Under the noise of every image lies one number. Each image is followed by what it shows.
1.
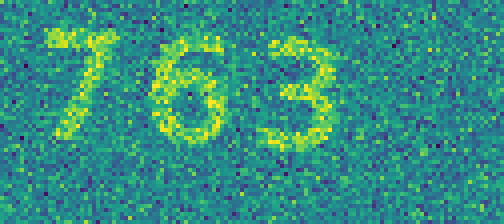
763
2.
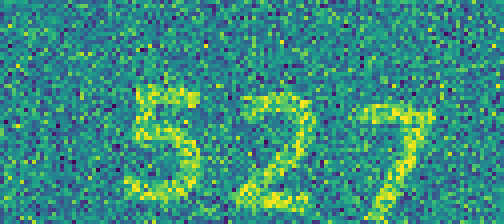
527
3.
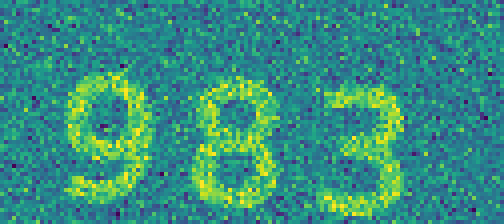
983
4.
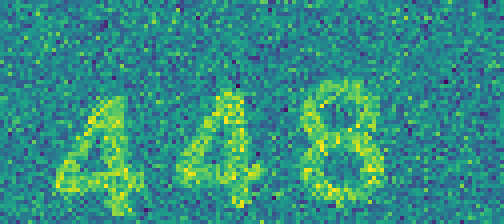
448
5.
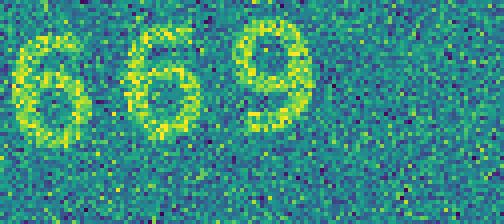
669
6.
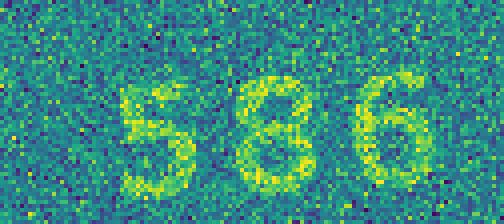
586
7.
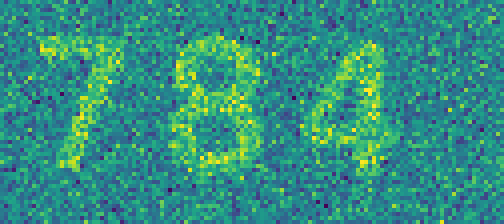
784
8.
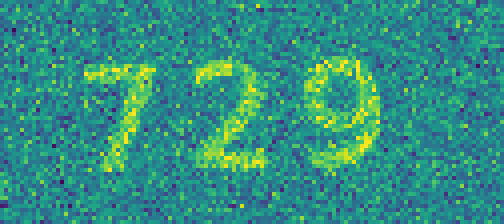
729
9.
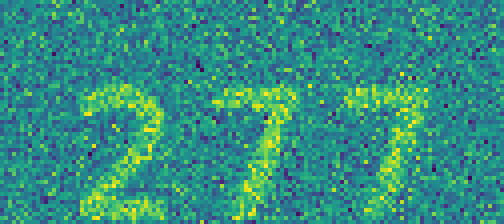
277
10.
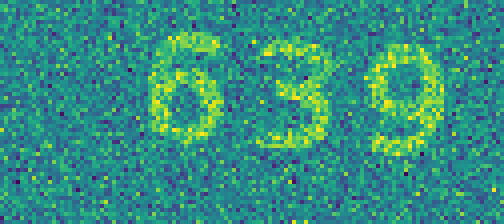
639
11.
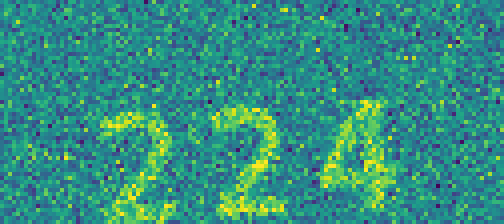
224
